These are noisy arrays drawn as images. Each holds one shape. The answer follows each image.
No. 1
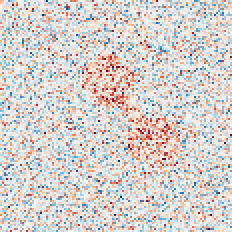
dumbbell
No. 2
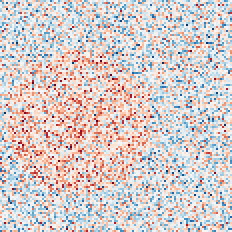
disc
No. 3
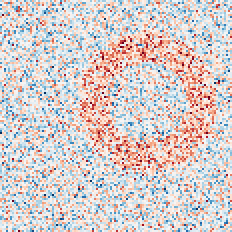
ring
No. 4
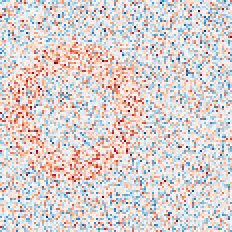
ring
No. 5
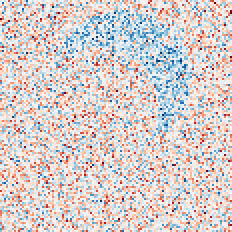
crescent
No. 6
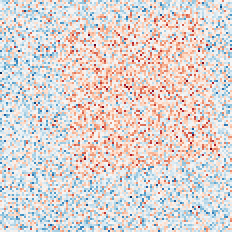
square
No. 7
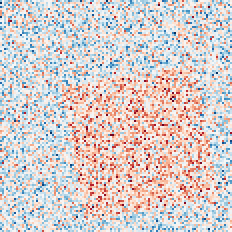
square
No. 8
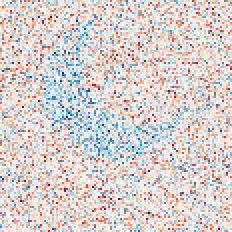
crescent
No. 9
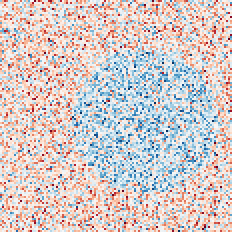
disc
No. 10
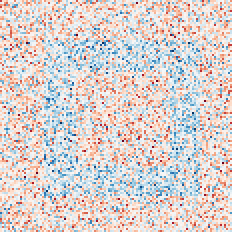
square frame
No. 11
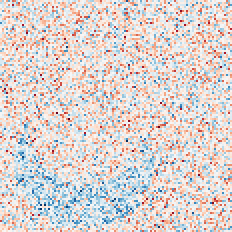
crescent
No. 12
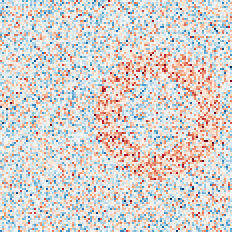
ring
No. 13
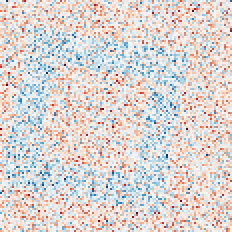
square frame
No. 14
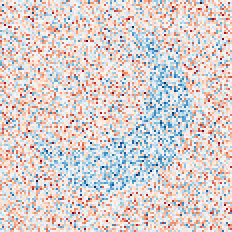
crescent
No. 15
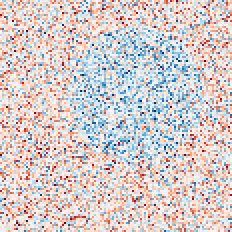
disc
